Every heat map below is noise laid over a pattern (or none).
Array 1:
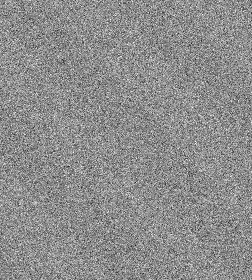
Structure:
diagonal stripes
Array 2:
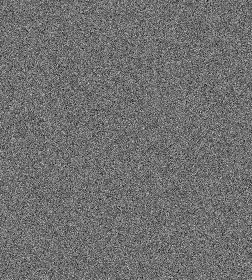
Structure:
only noise
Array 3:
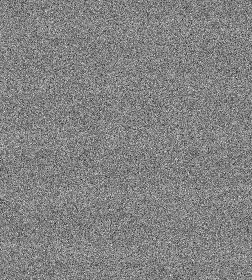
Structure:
horizontal stripes
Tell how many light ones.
5
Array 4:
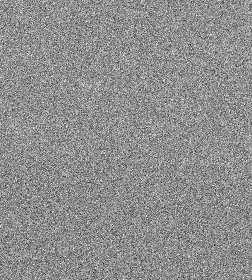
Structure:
a sharp edge
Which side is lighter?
top
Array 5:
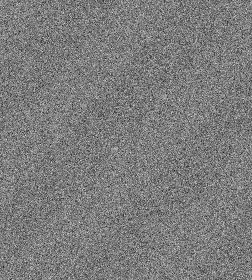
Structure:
diagonal stripes
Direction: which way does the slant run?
bottom left to top right
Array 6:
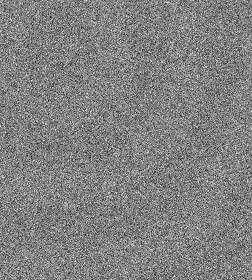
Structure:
rings round one point
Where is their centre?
top left
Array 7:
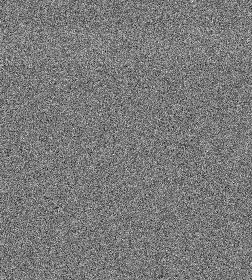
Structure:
one horizontal stripe
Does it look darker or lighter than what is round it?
lighter
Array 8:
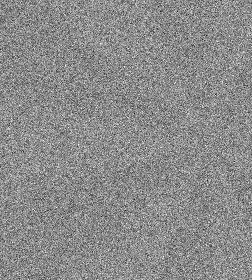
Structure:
spokes from one point
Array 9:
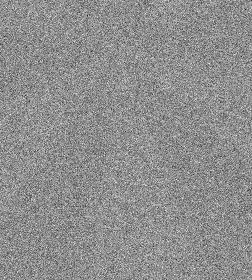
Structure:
spokes from one point
